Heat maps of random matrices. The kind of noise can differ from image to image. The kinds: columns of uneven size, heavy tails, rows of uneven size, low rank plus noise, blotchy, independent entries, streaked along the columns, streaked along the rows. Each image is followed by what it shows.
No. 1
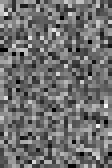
independent entries
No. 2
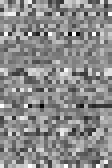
rows of uneven size
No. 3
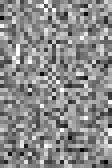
low rank plus noise
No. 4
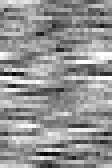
streaked along the rows
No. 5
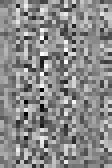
columns of uneven size
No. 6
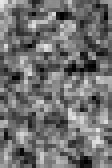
blotchy
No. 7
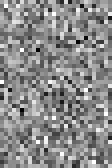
low rank plus noise
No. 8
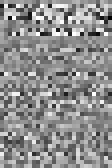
rows of uneven size
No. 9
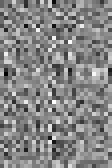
low rank plus noise
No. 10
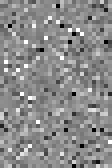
heavy tails
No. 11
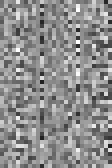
columns of uneven size
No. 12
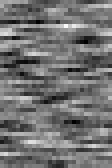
streaked along the rows
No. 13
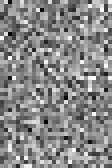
independent entries
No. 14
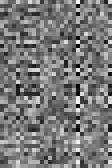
low rank plus noise
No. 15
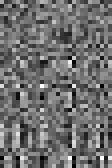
low rank plus noise
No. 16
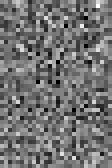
low rank plus noise
